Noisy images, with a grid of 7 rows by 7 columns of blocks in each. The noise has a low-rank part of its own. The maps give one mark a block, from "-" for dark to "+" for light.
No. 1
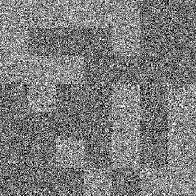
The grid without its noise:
+++++--
+---+--
+++----
-+--+-+
----+-+
--+-+-+
---+-++
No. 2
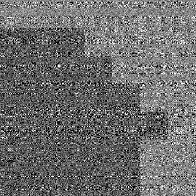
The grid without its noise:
+++++++
---++++
----+++
-----++
------+
-----++
-----++
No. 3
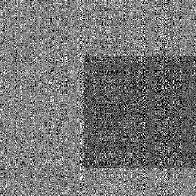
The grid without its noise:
+++++++
+++++++
+++----
+++----
+++----
+++----
+++++++
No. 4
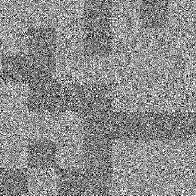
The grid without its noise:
+++-+-+
+-+-+++
--+++++
+---+++
+++----
+-+-+++
-+--+++
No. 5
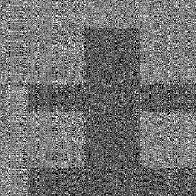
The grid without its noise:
+++++++
+++--++
+++--++
+------
+++--++
+++--++
+------
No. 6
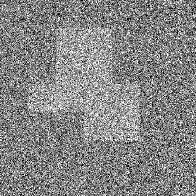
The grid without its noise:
-------
--++---
--++---
-++++--
---++--
-------
-------
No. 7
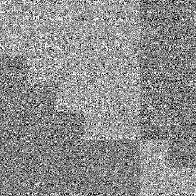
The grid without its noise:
+++++--
+++++--
-++++--
--+++--
---++--
-----+-
-----++
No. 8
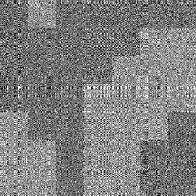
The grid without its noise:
-+-----
-----++
----+++
---++++
+--+++-
++-++--
++-++--
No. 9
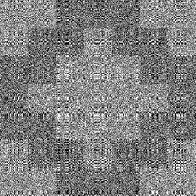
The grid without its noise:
++---++
+--+--+
--+++--
-+++++-
--+++--
+--+--+
++---++
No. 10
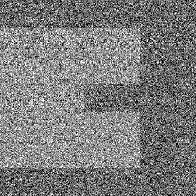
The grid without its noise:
-------
+++++--
+++++--
+++----
+++++--
+++++--
-------
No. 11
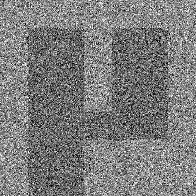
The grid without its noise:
+++++++
+--+--+
+--+--+
+--+--+
+-----+
+--++++
+--++++
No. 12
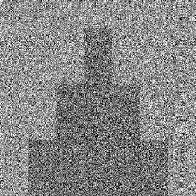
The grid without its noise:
+++++++
+++-+++
+++-+++
++---++
++---++
+-----+
+-----+
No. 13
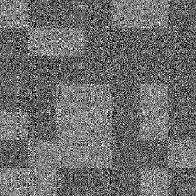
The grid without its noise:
+---++-
-++----
-------
--++-+-
+-++-+-
-+++--+
++---+-
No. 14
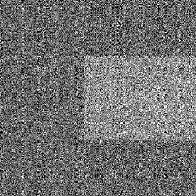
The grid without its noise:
-------
-------
---++++
---++++
---++++
-------
-------
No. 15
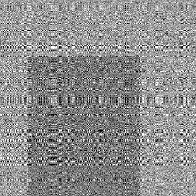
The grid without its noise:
+++++++
+++++++
+----++
+----++
+----++
+----++
+----++
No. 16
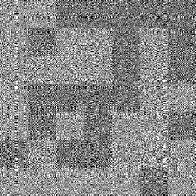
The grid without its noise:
++-----
+-++-+-
++++-+-
+----++
+-+-++-
-+--+++
+++++-+
